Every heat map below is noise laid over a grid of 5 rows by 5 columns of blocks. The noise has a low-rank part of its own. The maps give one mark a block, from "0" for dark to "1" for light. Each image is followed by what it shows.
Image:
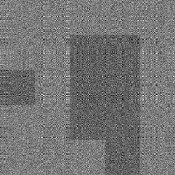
11111
11001
01001
11001
11101
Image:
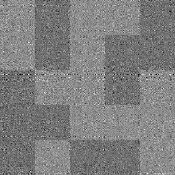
10110
10100
01101
00111
01001
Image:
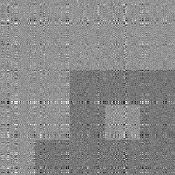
11111
11111
11000
11010
10000
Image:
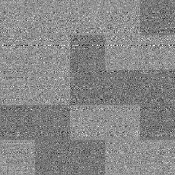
11110
11011
11000
00110
10011
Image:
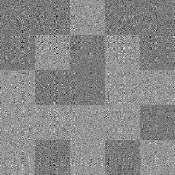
00100
01010
10011
11110
10101
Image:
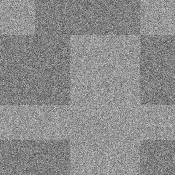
10001
00110
00110
11111
00110
